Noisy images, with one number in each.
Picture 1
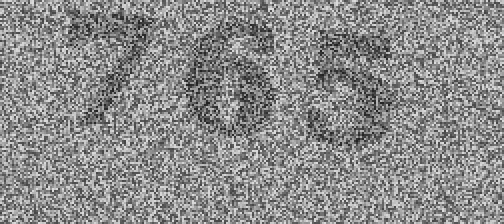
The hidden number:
765
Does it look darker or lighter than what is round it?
darker
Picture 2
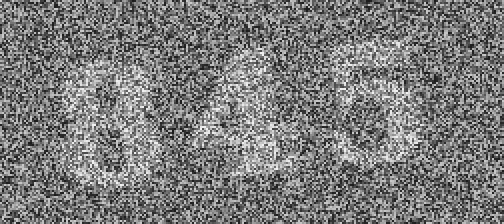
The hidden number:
845
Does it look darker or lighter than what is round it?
lighter
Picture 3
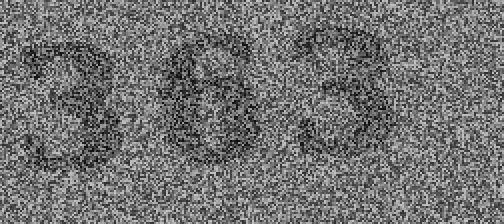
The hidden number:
363
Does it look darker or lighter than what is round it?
darker
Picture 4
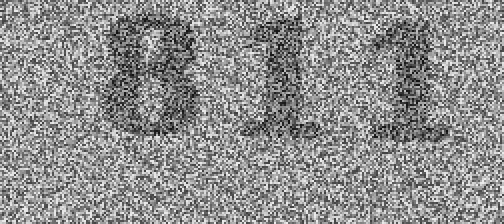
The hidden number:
811
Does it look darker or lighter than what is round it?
darker
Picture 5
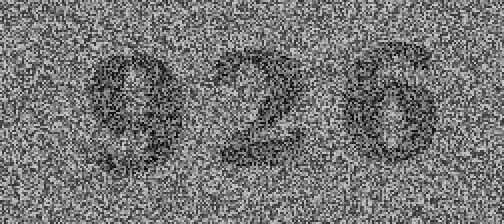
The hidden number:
926
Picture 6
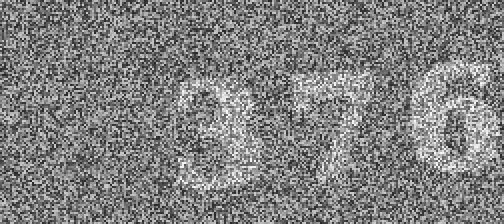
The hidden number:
376
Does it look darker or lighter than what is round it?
lighter
